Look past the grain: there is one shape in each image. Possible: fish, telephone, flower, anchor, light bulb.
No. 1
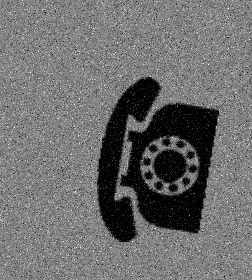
telephone
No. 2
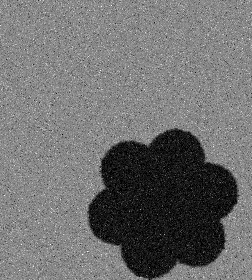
flower
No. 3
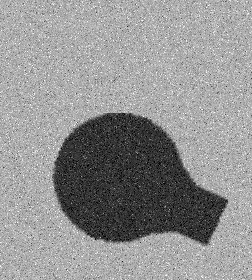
light bulb
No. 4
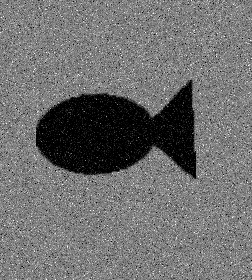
fish
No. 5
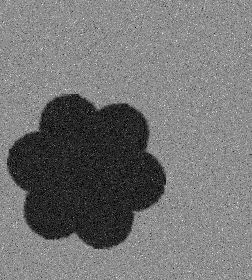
flower
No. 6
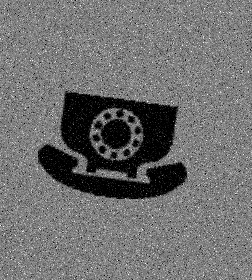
telephone
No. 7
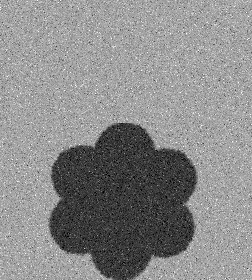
flower
